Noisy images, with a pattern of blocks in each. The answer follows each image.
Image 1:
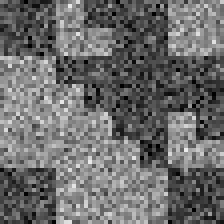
mirrored about the diagonal from the bottom left
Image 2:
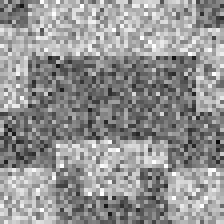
left and right mirror each other
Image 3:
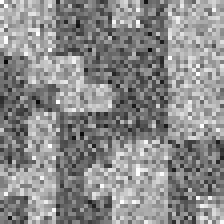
no symmetry
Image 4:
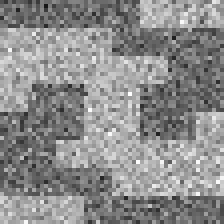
the same after a half turn
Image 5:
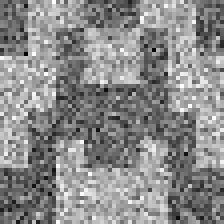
left and right mirror each other
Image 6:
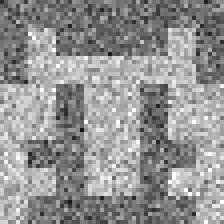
left and right mirror each other
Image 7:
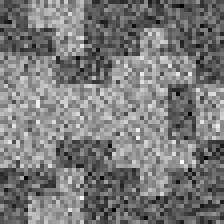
top and bottom mirror each other
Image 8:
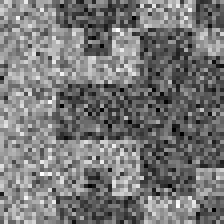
top and bottom mirror each other
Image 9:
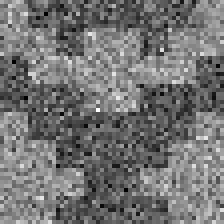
left and right mirror each other
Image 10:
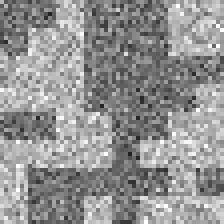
no symmetry
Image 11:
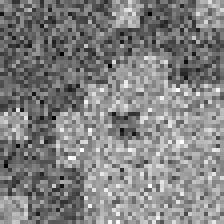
mirrored about the diagonal from the top left
